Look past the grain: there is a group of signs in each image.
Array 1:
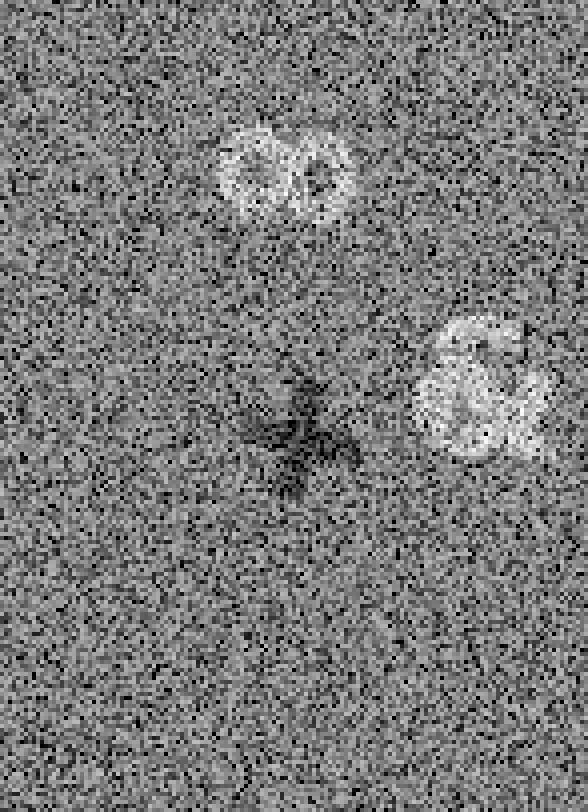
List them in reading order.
top middle: light infinity sign; centre: dark plus sign; middle right: light ampersand
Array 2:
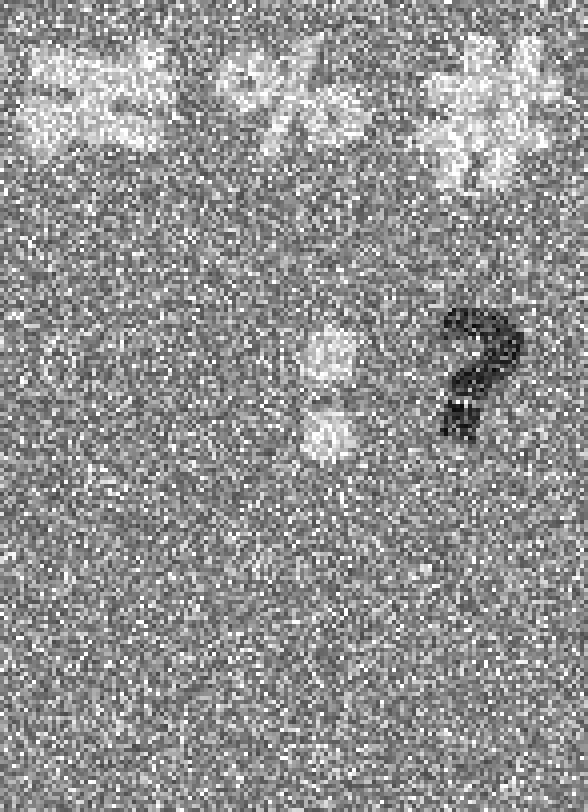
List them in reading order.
top left: light not-equal sign; top middle: light percent sign; top right: light hash sign; centre: light colon; middle right: dark question mark
